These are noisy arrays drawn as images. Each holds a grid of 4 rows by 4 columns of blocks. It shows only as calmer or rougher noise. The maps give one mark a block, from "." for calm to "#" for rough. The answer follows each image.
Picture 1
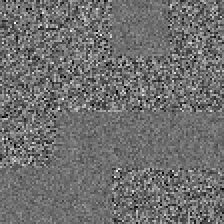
# # . #
# # # #
# . . .
. . # #
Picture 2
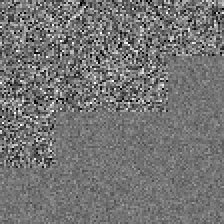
# # # #
# # # .
# . . .
. . . .
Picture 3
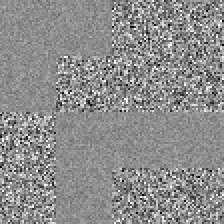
. . # #
. # # #
# . . .
# . # #
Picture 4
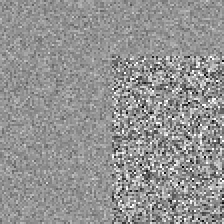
. . . .
. . # #
. . # #
. . # #
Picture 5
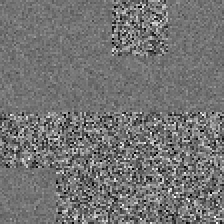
. . # .
. . . .
# # # #
. # # #
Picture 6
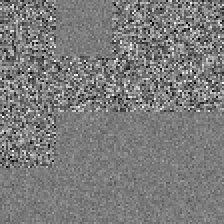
# . # #
# # # #
# . . .
. . . .
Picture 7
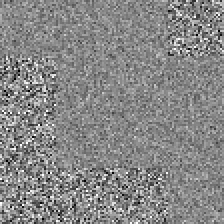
. . . #
# . . .
# . . .
# # # .
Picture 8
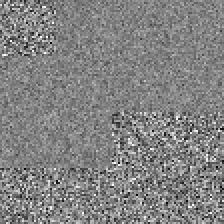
# . . .
. . . .
. . # #
# # # #
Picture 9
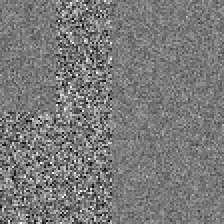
. # . .
. # . .
# # . .
# # . .
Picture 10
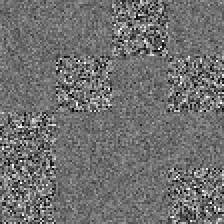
. . # .
. # . #
# . . .
# . . #
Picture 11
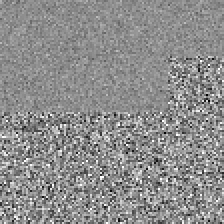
. . . .
. . . #
# # # #
# # # #
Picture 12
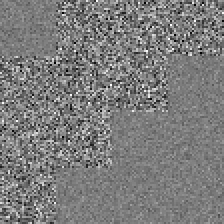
. # # #
# # # .
# # . .
# . . .
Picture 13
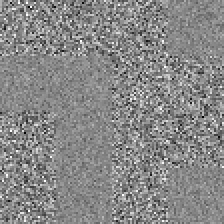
# # # .
. . # #
# . # #
# . # .
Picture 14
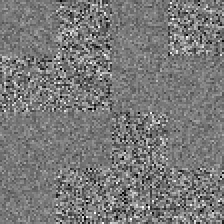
. # . #
# # . .
. . # .
. # # #
